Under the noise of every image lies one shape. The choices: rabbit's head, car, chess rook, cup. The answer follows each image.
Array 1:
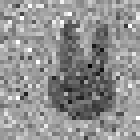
rabbit's head
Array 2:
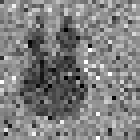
rabbit's head
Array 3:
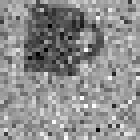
cup
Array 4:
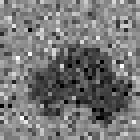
car
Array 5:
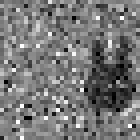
rabbit's head
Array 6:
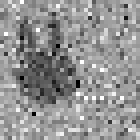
rabbit's head
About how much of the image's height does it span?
two thirds
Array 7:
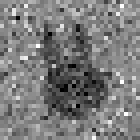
rabbit's head
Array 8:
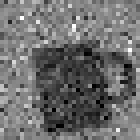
cup
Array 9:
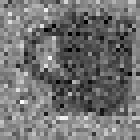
cup
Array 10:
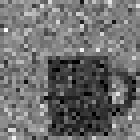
cup
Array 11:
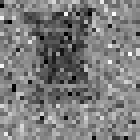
chess rook
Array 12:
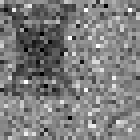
chess rook
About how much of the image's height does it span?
two thirds
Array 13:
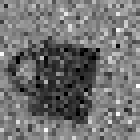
cup
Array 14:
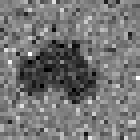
car
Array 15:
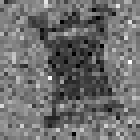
chess rook
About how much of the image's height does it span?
nearly all
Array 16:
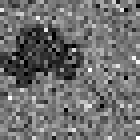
car
